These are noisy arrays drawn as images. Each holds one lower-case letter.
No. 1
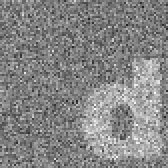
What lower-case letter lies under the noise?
d
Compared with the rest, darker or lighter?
lighter
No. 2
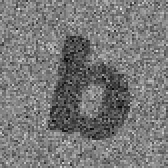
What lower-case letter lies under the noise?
b
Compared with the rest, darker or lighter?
darker
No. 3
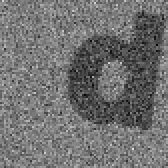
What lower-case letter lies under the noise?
d
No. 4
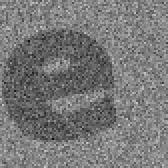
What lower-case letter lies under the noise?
e
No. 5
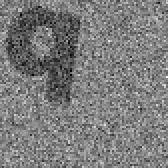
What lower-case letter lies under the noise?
q
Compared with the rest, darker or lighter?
darker
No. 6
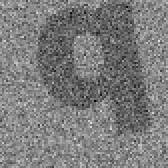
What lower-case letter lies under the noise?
q
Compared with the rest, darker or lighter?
darker
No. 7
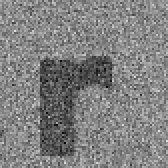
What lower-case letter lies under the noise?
r
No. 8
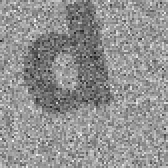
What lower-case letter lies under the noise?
d
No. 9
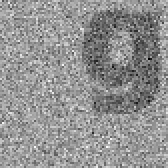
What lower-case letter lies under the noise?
g
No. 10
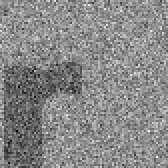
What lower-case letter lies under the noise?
r
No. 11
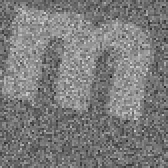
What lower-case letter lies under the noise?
m
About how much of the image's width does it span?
nearly all
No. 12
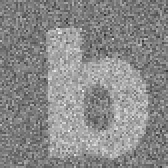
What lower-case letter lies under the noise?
b
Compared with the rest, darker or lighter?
lighter
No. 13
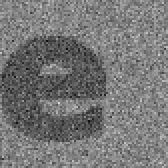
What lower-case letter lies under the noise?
e
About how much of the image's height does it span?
two thirds
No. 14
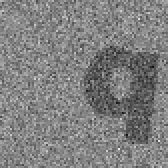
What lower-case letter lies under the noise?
q
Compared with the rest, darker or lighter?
darker
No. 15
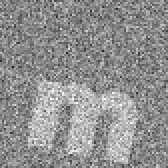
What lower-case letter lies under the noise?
m
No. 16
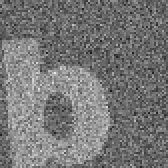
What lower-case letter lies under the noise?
b
